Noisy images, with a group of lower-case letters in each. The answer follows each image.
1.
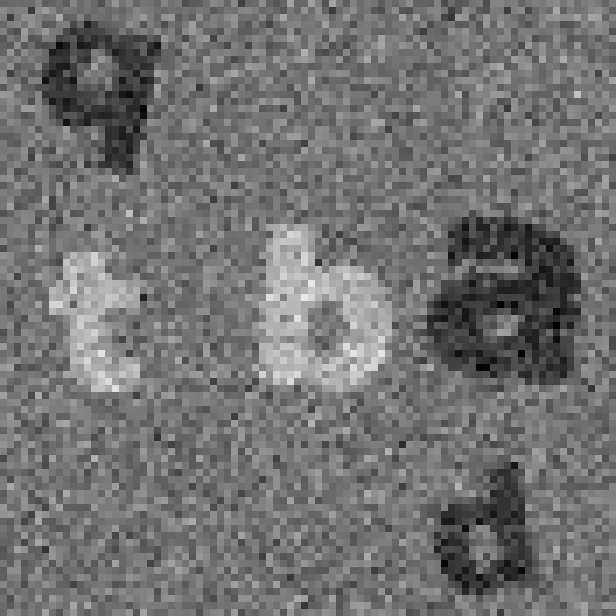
top left: dark q; middle left: light t; centre: light b; middle right: dark a; bottom right: dark d
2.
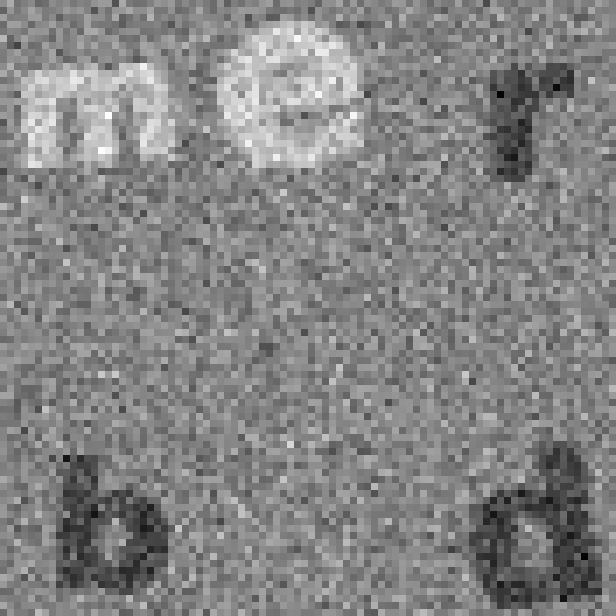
top left: light m; top middle: light e; top right: dark r; bottom left: dark b; bottom right: dark d
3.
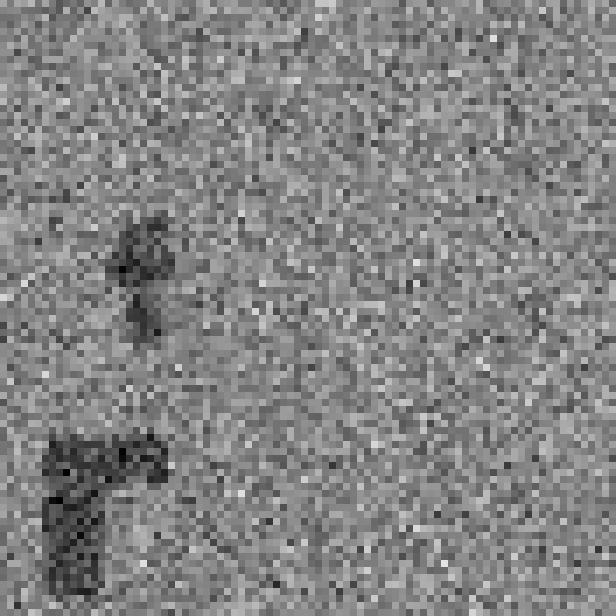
middle left: dark f; bottom left: dark r
